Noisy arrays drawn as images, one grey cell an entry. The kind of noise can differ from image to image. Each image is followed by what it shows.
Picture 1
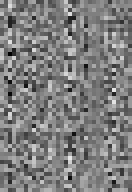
columns of uneven size
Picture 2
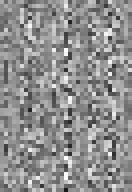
columns of uneven size
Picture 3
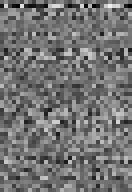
rows of uneven size
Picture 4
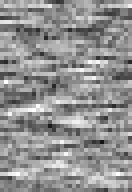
streaked along the rows
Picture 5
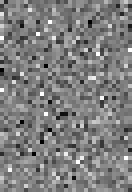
heavy tails
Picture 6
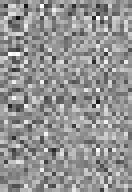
low rank plus noise
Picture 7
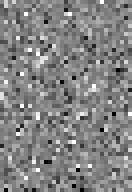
heavy tails
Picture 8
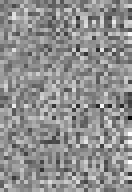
low rank plus noise
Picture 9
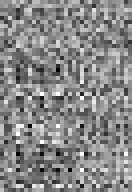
low rank plus noise
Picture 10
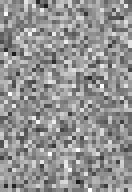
independent entries
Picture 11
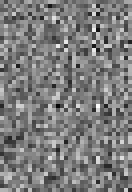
low rank plus noise
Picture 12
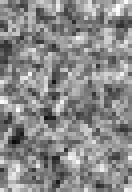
blotchy
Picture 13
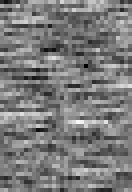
streaked along the rows
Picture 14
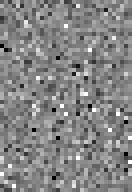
heavy tails
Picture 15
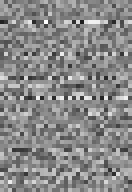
rows of uneven size
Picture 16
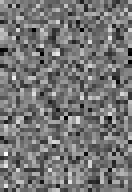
low rank plus noise
